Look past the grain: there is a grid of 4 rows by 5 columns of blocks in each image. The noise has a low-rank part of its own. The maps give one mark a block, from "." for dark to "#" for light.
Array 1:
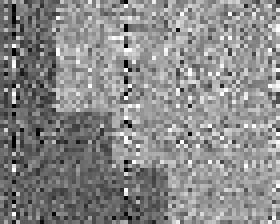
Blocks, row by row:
. # # # #
. # # # #
. . # # #
. . . # #
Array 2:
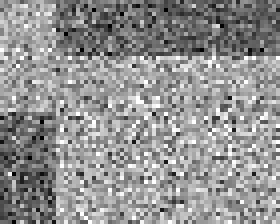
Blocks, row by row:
# . . . .
# # # # #
. # # # #
. # # # #
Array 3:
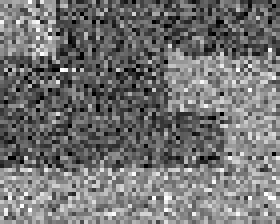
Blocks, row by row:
# . . . .
. . . # #
. . . . #
# # # # #
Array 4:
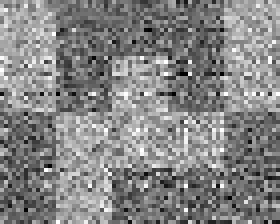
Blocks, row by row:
# . . . #
# . # . #
. # # # .
. # . . .
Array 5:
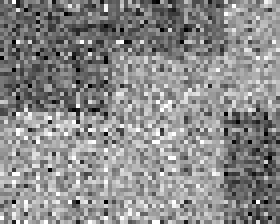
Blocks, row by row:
. . . . #
. . # # #
# # # # .
# # # # .
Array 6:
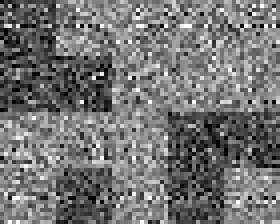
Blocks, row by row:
. # # # #
. . # # #
# # # . .
# . # . #
